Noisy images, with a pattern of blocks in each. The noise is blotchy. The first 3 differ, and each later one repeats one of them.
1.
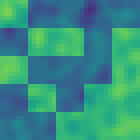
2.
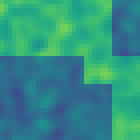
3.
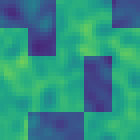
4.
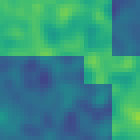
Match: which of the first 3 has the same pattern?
2
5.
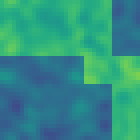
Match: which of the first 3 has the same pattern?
2
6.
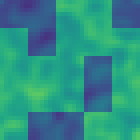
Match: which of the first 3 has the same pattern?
3
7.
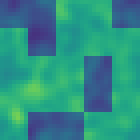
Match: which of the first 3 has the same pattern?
3
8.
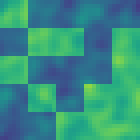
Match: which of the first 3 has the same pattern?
1
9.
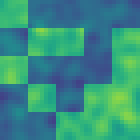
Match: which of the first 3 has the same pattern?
1
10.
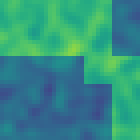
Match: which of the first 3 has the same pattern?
2
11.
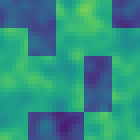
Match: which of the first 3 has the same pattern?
3
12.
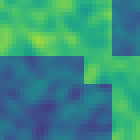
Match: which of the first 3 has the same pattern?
2
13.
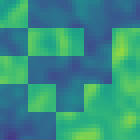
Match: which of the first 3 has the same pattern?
1
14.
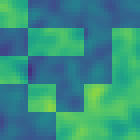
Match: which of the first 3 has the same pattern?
1
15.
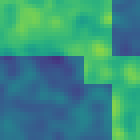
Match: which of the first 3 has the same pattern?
2
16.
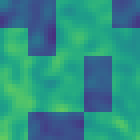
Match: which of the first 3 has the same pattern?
3
